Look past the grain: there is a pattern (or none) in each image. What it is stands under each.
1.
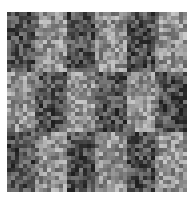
a checkerboard
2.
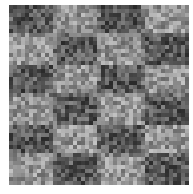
a checkerboard
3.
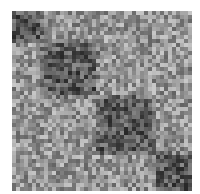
blocks along the diagonal
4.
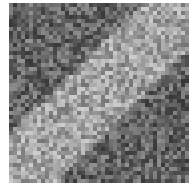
a diagonal band
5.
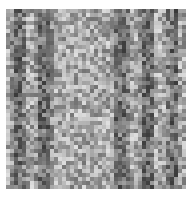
bands of columns
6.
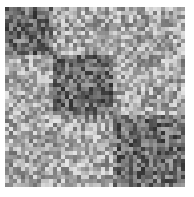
blocks along the diagonal
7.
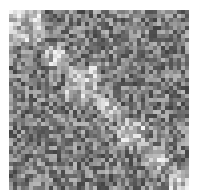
blocks along the diagonal
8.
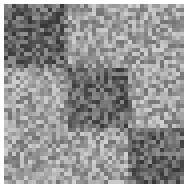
blocks along the diagonal
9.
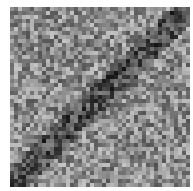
a diagonal band
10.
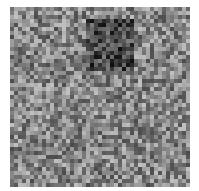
one block
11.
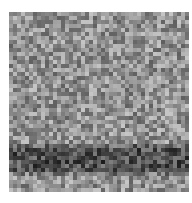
one band of rows
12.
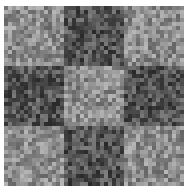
a checkerboard
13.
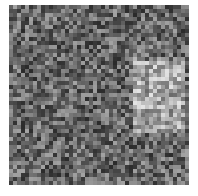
one block
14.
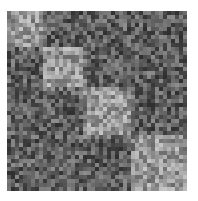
blocks along the diagonal
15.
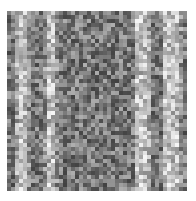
bands of columns
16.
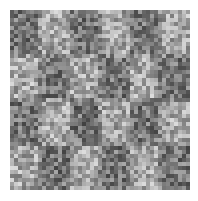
a checkerboard
